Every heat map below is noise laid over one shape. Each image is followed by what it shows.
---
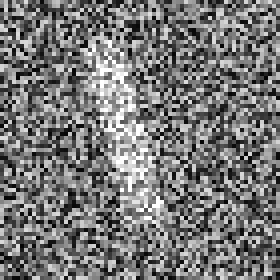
bar
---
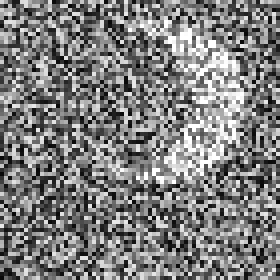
crescent
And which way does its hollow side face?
left
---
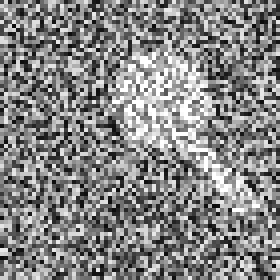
lollipop
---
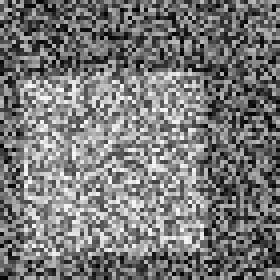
square
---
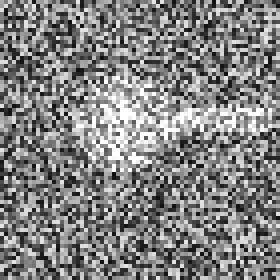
lollipop
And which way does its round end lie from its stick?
left
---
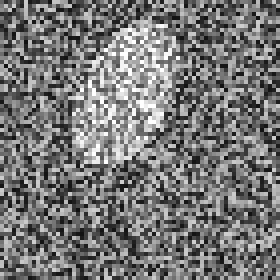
ellipse
